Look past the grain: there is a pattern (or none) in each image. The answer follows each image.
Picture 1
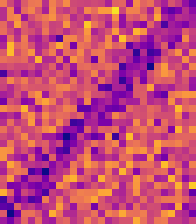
a diagonal band
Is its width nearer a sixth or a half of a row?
a sixth
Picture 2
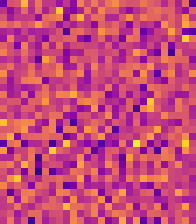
only noise
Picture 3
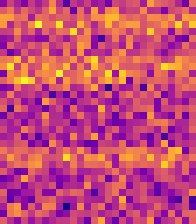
bands of rows
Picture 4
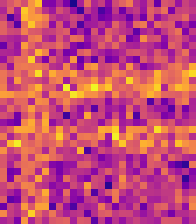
bands of rows crossing bands of columns
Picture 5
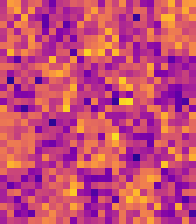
a checkerboard
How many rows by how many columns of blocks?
4 by 5
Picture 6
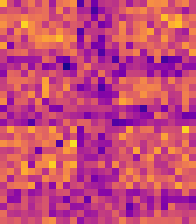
bands of rows crossing bands of columns
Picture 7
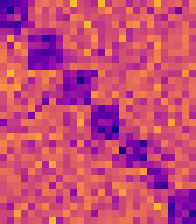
blocks along the diagonal
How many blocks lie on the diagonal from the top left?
7
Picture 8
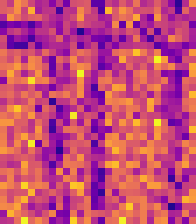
bands of rows crossing bands of columns
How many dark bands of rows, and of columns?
1 and 3
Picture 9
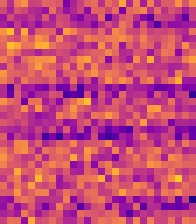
bands of rows
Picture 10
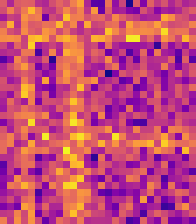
bands of rows crossing bands of columns
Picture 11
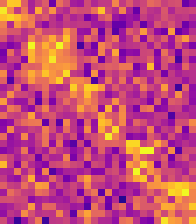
blocks along the diagonal
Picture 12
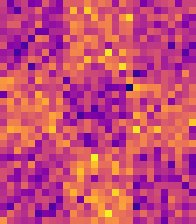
a checkerboard
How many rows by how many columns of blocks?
3 by 3
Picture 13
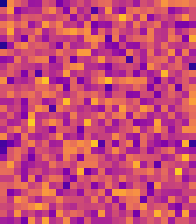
only noise
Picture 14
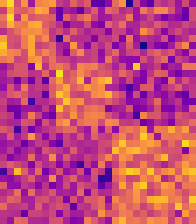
blocks along the diagonal
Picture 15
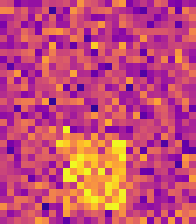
one block
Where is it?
bottom middle
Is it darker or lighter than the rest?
lighter
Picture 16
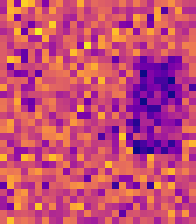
one block
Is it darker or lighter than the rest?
darker
